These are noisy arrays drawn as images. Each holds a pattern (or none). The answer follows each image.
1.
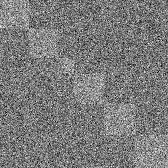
blocks along the diagonal
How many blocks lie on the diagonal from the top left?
6
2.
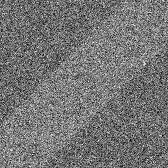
a diagonal band
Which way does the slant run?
bottom left to top right
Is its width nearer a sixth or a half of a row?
a half
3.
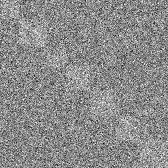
blocks along the diagonal
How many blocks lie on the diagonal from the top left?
7
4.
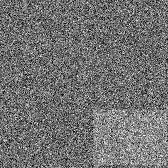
one block
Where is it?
bottom right
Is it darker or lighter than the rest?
lighter
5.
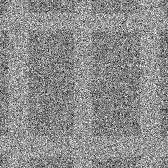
bands of rows crossing bands of columns
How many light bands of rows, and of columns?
2 and 3
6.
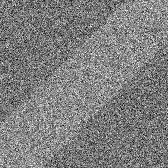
a diagonal band
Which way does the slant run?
bottom left to top right
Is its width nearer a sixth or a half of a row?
a half
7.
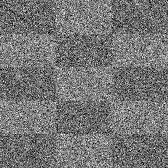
a checkerboard
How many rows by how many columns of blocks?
5 by 3
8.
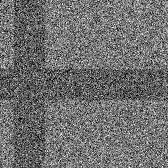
bands of rows crossing bands of columns
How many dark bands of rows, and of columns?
1 and 1
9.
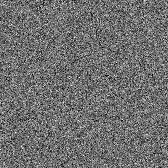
only noise
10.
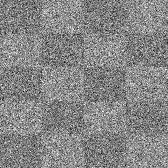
a checkerboard
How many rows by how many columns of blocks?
5 by 4
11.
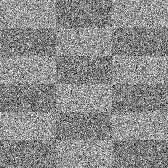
a checkerboard
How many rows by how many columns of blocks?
6 by 3
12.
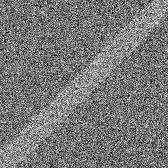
a diagonal band
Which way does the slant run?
bottom left to top right
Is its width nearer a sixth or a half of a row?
a sixth
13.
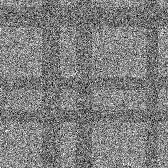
bands of rows crossing bands of columns
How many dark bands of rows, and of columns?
3 and 3
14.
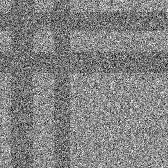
bands of rows crossing bands of columns
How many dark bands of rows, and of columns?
2 and 2
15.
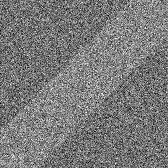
a diagonal band
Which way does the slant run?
bottom left to top right
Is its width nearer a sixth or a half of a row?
a half
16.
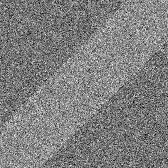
a diagonal band
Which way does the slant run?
bottom left to top right
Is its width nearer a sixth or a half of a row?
a half
